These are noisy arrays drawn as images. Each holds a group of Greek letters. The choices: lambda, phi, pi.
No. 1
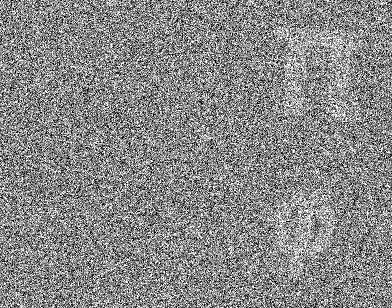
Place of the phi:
bottom right
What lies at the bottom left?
nothing
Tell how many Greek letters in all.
2
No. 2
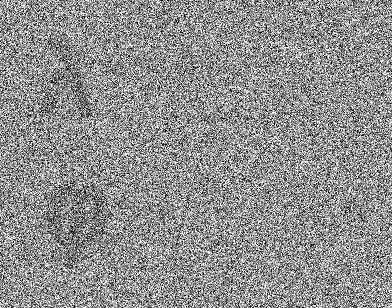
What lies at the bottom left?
phi
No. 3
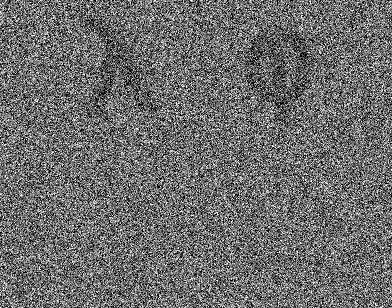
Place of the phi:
top right
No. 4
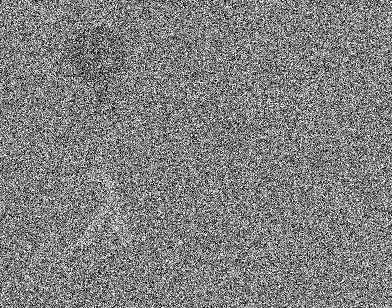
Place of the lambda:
bottom left
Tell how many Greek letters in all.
2
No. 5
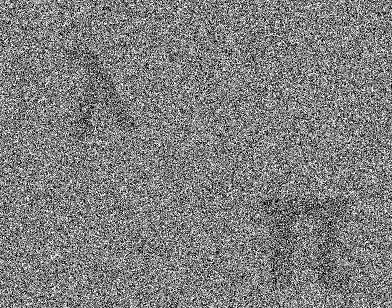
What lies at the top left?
lambda
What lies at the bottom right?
pi
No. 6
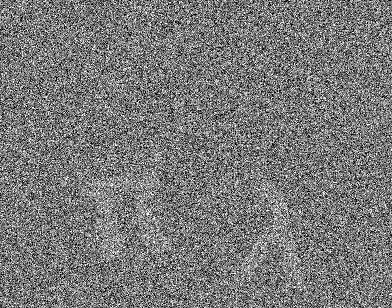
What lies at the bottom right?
lambda
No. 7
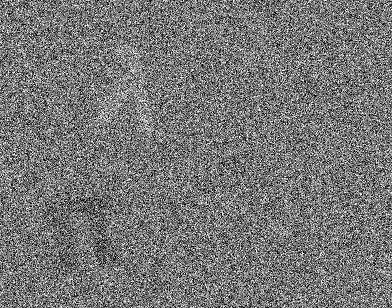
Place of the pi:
bottom left
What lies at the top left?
lambda
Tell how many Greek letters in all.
2
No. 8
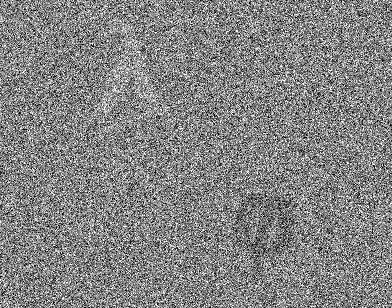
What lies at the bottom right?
phi
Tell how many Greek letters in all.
2
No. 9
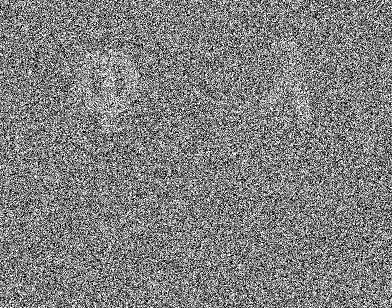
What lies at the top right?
lambda
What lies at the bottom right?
nothing
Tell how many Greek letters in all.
2
